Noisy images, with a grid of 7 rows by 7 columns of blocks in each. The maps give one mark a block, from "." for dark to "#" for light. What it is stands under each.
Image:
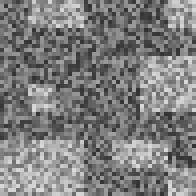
. # # . . . #
. . . . . . .
. . . . . # #
. # . . . # #
. . . . . . .
# # # . # # .
# # # . . . #
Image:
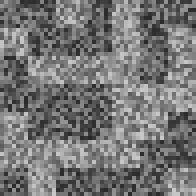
. . # . # . .
# . . . # . #
. # # # # . #
. . . . # # #
# . . . # # .
# # # # # . .
. # . . . . #
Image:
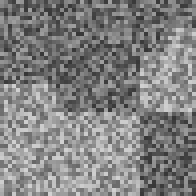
. . . . . . .
. . . . . . #
. . . . . # #
# # . . . # #
# # # # # . .
# # # # # . .
# # # # # . .
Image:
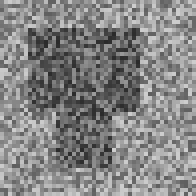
# # # # # # #
# . . . . # #
# . . . . # #
# . . . . # #
# # . . # # #
# # . . # # #
# # # # # # #
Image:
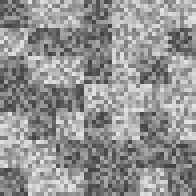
. # # . # # #
# . . . # # .
. # # . # . #
. . . # # # #
# . # . # . #
# # . . . . .
. # # . . # .
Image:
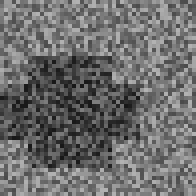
# # # # # # #
# # # # # # #
# . . . # # #
. . . . . # #
. . . . . # #
# . . . # # #
# # # # # # #
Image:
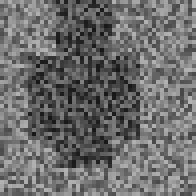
# # . . # # #
# # . . # # #
# . . . . # #
# . . . . # #
# . . . . # #
# # . . # # #
# # # # # # #
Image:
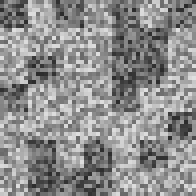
. # . # . # .
# # # # . . #
# . # # . . #
. # # # . # #
# # # # # # .
# . # . # . #
# . . . # # #
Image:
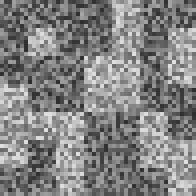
. . . . # . .
. # . . # . #
. . . # # . #
# . . # # . .
# # # . . # .
# . # . . # #
. . # . . . #
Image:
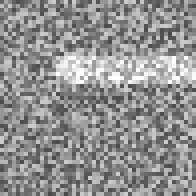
. . . . . . .
. . . . . . .
. . # # # # #
. . . . . . .
. . . . . . .
. . . . . . .
. . . . . . .
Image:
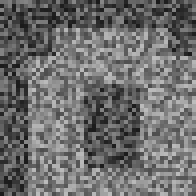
. . . . . . .
. . # # # # .
. # # # # # #
. # # . . # #
. # # . . # #
. # # . . # #
. # # # # # #
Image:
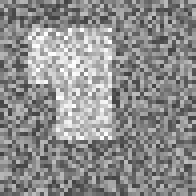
. . . . . . .
. # # # . . .
. # # # . . .
. . # # . . .
. . # # . . .
. . . . . . .
. . . . . . .
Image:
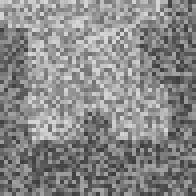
# # # # # # .
. # # # # . .
. # # # # . .
. # # # # # .
. # # . # # .
. . . . . . .
. . . . . . .
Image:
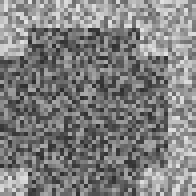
# # # # # # #
# . . . . # #
. . . . . . #
. . . . . . #
. . . . . . #
. . . . . . #
# . . . . # #
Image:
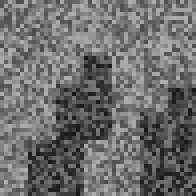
# # # # # # #
# # # # # # #
# # # . # # #
# # . . # # .
# # . . # . .
# . . # # . .
# . . # # . .
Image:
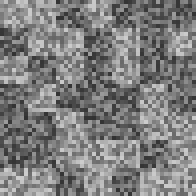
# # . # . . .
. # # . # . #
# . # . # . .
. # . . . # .
. . # . . # #
. . # # # . #
# # . # . # #
